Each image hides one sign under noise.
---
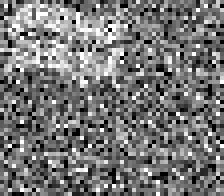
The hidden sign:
approximately sign
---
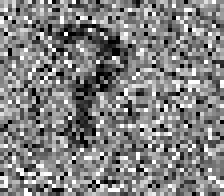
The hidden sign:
question mark
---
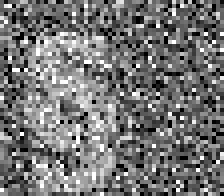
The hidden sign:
section sign
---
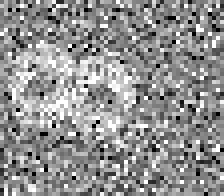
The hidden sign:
infinity sign
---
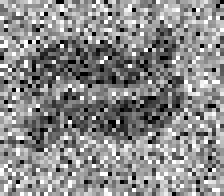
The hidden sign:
approximately sign
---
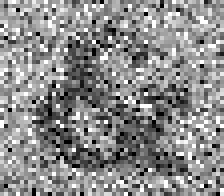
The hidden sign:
ampersand
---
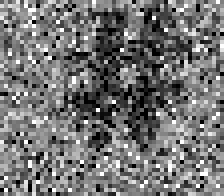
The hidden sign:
hash sign
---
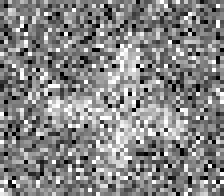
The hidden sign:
plus sign
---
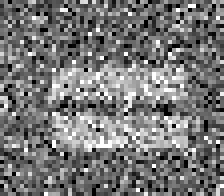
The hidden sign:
equals sign
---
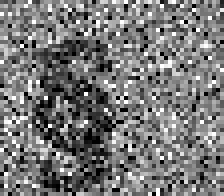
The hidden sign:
section sign
